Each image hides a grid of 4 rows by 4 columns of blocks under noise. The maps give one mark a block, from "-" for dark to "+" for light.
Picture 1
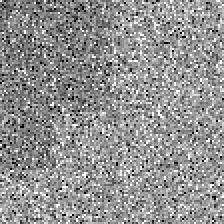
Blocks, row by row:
- - + +
- - + +
- + + +
+ + + +
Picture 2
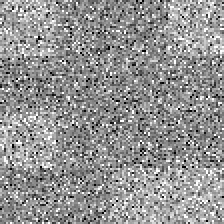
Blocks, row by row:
+ - - +
- - - -
+ - - -
- - + +
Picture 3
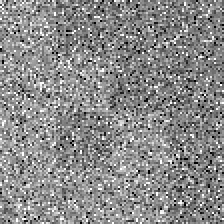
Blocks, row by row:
+ - - -
+ + - -
+ - + -
+ + + -
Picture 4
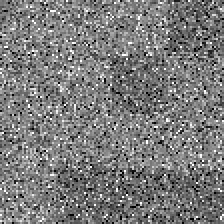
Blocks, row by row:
+ + + -
+ + - +
+ + + +
+ - - -
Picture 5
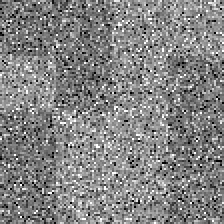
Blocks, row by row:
- - + +
+ - + -
- + + -
- + + -
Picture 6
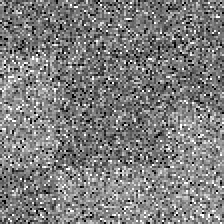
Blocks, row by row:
- - - -
+ - - -
+ - - +
- + + +
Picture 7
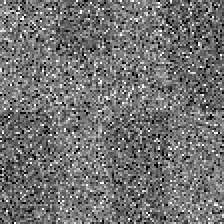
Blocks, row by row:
+ - + -
+ + + -
- + - +
- + - +
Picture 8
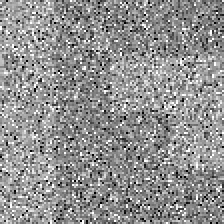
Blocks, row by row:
+ - - -
+ - + +
+ - - +
+ - - -
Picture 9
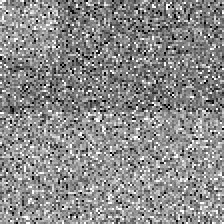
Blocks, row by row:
+ - - -
- - - -
+ + + +
+ + + +
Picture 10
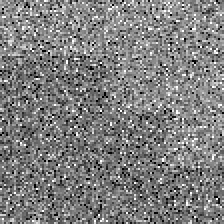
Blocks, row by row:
+ + + +
- - + +
- - - +
- - - -
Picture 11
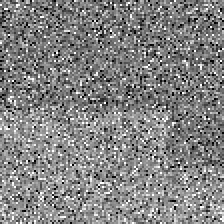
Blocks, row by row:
- - - -
- - - -
+ + + -
+ + + +
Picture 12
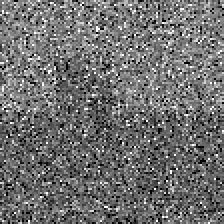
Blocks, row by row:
+ + + +
+ - + +
- - - -
- - - -
